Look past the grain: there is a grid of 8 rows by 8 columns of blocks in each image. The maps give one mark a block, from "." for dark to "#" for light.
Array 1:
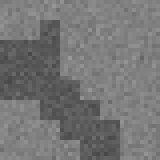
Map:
########
##.#####
...#####
...#####
....####
##...###
###...##
####..##
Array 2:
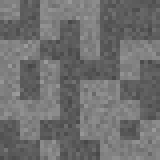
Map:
#.###...
..#.#...
##..#.##
#.#...#.
#.#.##..
###.###.
.#..##.#
..#..###
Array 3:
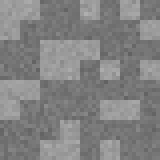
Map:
##..#.#.
#......#
..###...
..##.#.#
##......
#....##.
...#....
..##.#..
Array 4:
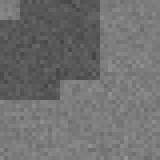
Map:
#....###
.....###
.....###
.....###
...#####
########
########
########
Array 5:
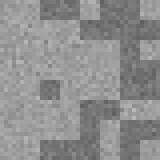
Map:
##..#..#
####....
######.#
######..
##.###..
####..##
####.#..
##...#.#
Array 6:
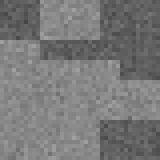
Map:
..###...
..###...
##......
######..
########
########
#####...
#####...
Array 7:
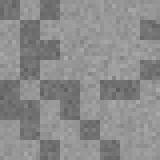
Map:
.#.#####
#.#####.
#..#####
#.#####.
.#..#..#
..#.####
#.##.###
##.##.##
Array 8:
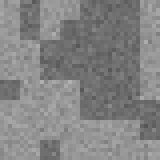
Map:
#.##...#
#.#....#
##.....#
##.....#
.###...#
####....
#######.
##.#####
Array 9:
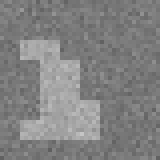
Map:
........
........
.##.....
..##....
..##....
..###...
.####...
........
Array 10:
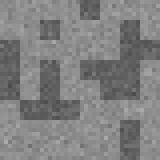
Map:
####.###
##.###.#
.#####..
.#.#...#
.#.##..#
#...####
######.#
######.#
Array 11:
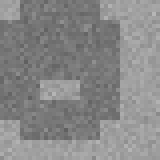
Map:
#....###
......##
......##
......##
..##..##
......##
#....###
########
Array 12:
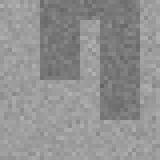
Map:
##.....#
##..#..#
##..#..#
##..#..#
#####..#
#####..#
########
########
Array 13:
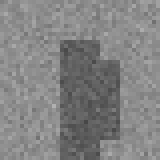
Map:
########
########
###..###
###...##
###...##
###...##
###...##
###..###
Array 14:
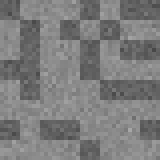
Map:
.###.#..
#.#.#.##
#.##.#..
..##.###
#.###...
########
.#..###.
####.###
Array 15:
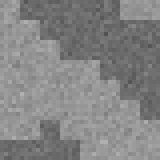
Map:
#.....##
##......
###.....
#####...
######..
#######.
##.#####
....####
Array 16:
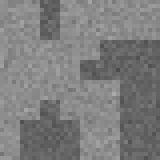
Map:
##.#####
##.#####
#####...
####....
######..
##.###..
#...##..
#...##..
